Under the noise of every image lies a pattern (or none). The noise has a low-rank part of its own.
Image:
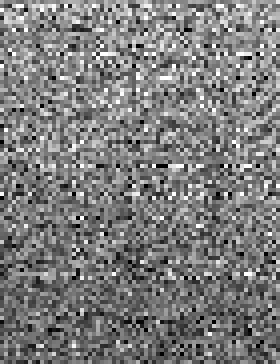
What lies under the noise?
a smooth slope
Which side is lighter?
top
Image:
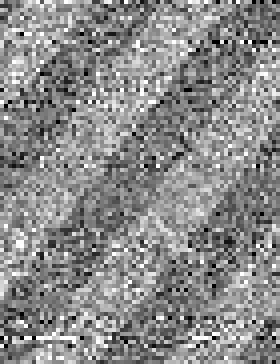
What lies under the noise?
diagonal stripes
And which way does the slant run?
bottom left to top right
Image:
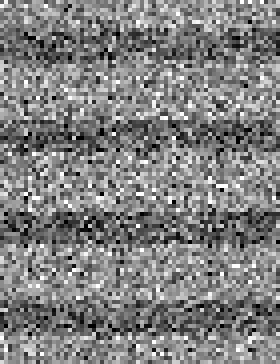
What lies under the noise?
horizontal stripes
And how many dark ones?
4
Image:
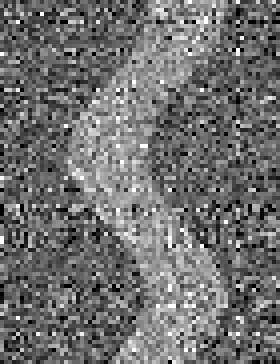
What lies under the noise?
a wavy band
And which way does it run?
top to bottom
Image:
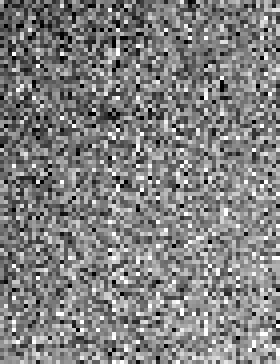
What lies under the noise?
a smooth slope
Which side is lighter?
bottom right
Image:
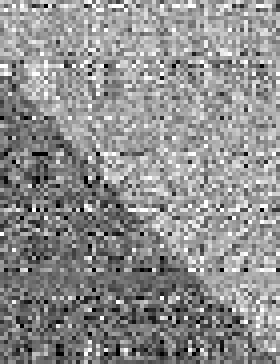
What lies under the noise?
a sharp edge
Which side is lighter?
top right
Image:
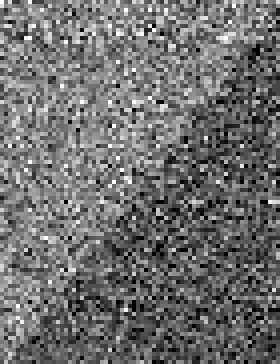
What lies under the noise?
a sharp edge
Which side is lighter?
top left
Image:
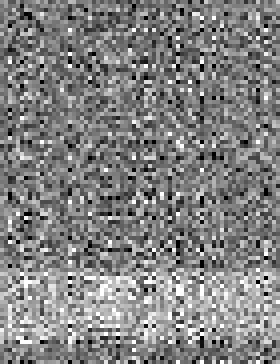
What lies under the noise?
one horizontal stripe
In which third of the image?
bottom
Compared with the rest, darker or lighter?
lighter
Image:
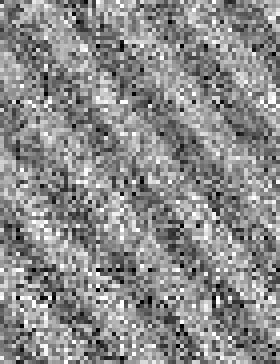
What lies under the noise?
diagonal stripes
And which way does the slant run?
top left to bottom right
